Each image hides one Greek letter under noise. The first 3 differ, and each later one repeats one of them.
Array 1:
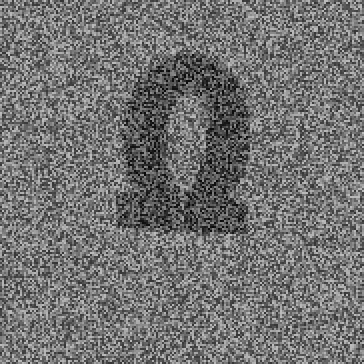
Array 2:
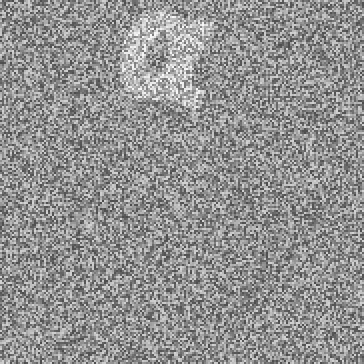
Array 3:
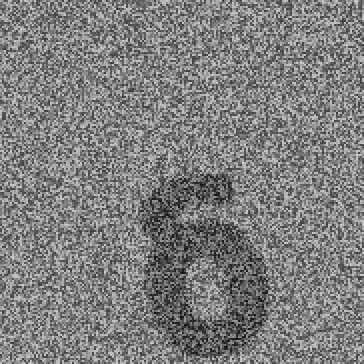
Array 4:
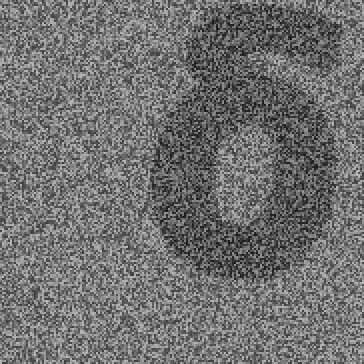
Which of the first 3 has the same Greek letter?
3
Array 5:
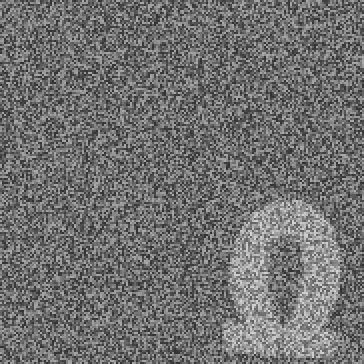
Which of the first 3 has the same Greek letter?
1
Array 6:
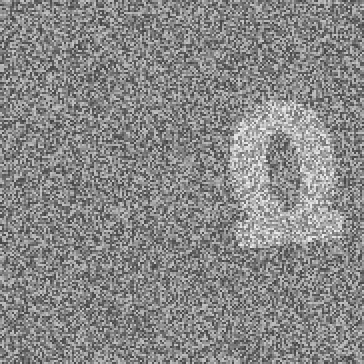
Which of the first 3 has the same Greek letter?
1
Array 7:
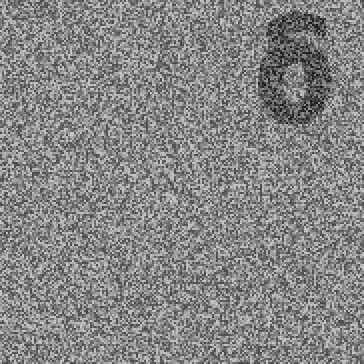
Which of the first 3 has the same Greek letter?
3
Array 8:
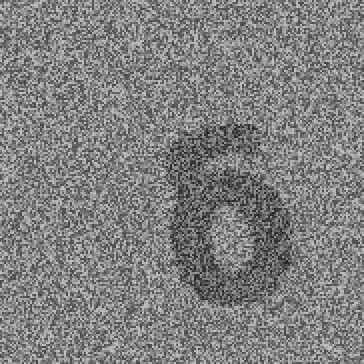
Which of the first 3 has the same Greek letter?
3
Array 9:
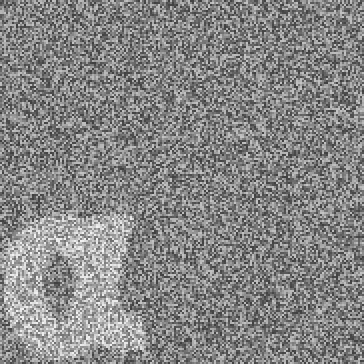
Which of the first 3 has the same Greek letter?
2
